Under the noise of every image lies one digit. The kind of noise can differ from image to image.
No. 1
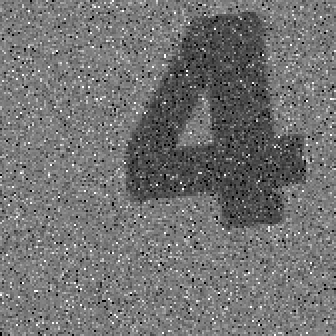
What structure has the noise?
heavy tails
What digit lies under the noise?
4
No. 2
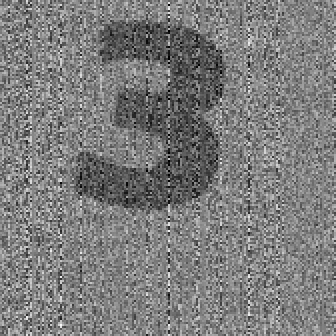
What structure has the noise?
columns of uneven size
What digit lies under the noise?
3
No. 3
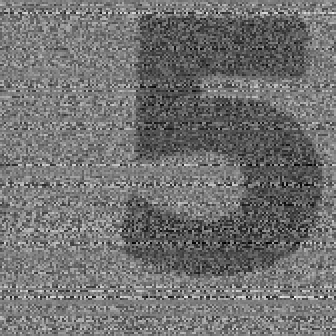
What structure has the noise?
rows of uneven size
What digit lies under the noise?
5
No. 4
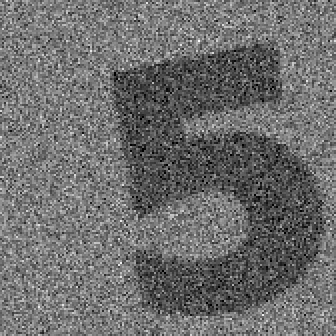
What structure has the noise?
independent entries
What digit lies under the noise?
5
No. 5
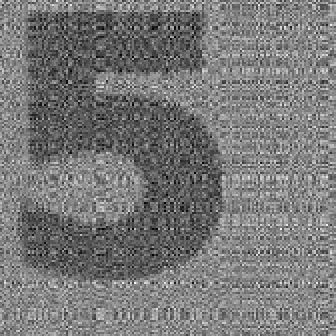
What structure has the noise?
low rank plus noise
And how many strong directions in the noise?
two
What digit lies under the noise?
5
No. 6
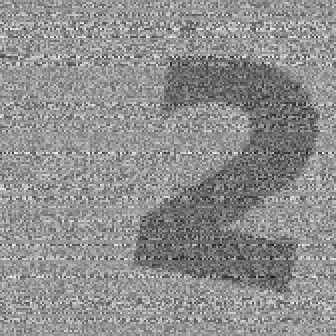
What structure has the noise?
rows of uneven size
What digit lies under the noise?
2
